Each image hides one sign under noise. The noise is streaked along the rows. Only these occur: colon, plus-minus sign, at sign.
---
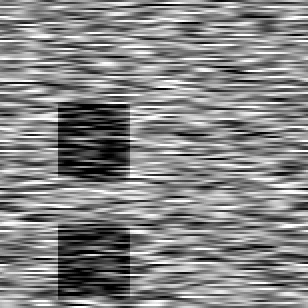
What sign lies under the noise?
colon
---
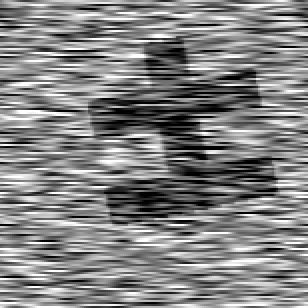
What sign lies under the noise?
plus-minus sign
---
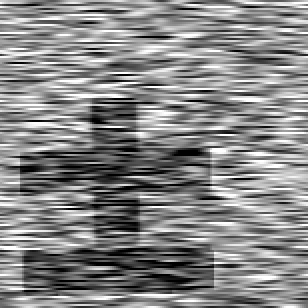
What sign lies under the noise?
plus-minus sign
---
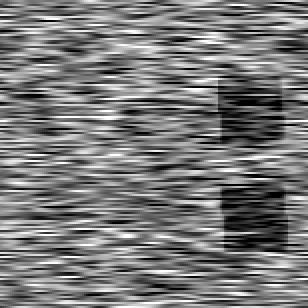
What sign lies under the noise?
colon
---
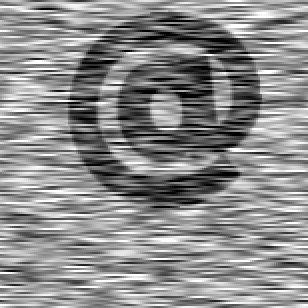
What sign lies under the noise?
at sign
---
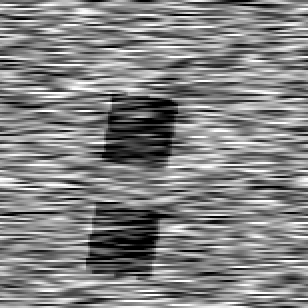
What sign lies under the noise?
colon
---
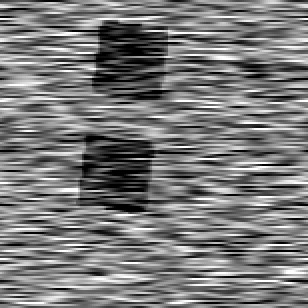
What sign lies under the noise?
colon
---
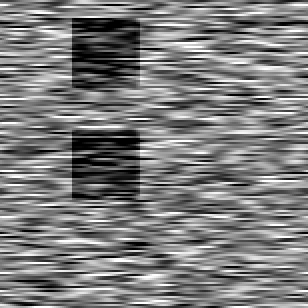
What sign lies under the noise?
colon
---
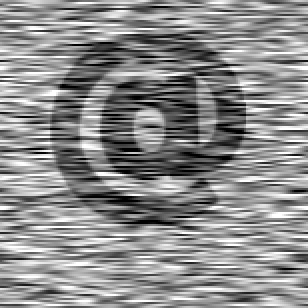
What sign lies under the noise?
at sign
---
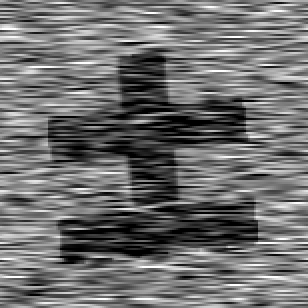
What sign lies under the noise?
plus-minus sign
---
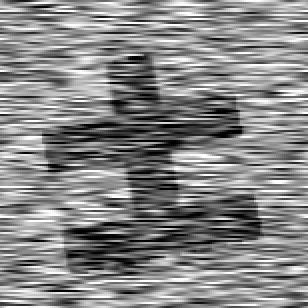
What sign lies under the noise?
plus-minus sign
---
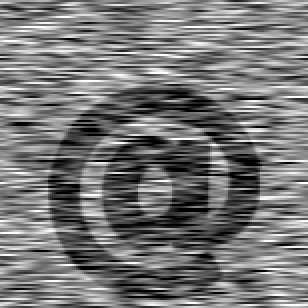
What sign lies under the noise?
at sign
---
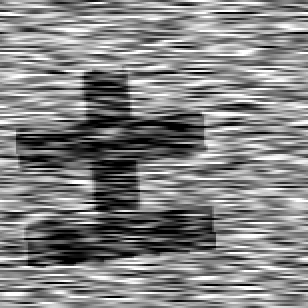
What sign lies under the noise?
plus-minus sign
